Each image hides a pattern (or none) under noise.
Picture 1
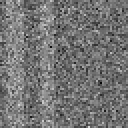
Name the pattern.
bands of columns
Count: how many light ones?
2
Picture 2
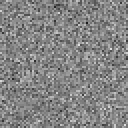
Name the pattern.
only noise
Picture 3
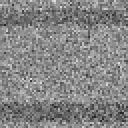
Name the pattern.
bands of rows
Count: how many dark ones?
2
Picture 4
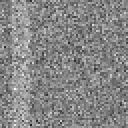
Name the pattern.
one band of columns
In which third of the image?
left
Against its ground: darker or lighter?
lighter
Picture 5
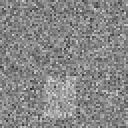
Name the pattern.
one block
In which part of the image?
bottom middle
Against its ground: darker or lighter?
lighter
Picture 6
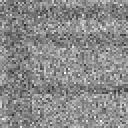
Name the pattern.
bands of rows crossing bands of columns
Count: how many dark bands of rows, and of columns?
3 and 1
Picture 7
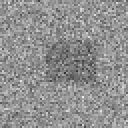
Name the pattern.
one block
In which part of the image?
centre
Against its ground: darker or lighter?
darker
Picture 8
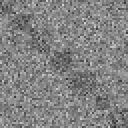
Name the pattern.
blocks along the diagonal
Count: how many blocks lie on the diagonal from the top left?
7
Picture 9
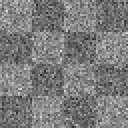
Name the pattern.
a checkerboard
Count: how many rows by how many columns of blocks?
4 by 4
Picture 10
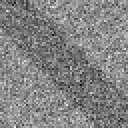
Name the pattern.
a diagonal band
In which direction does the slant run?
top left to bottom right
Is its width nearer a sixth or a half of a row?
a half
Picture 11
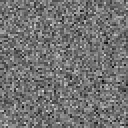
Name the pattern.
only noise
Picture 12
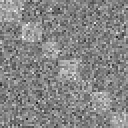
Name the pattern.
blocks along the diagonal
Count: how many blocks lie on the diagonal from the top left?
7
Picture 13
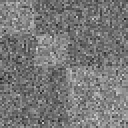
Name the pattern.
blocks along the diagonal
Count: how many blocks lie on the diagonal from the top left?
3
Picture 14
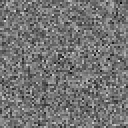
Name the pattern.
only noise
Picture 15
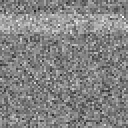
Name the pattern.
one band of rows
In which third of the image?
top
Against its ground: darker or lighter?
lighter
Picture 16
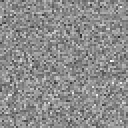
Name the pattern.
only noise
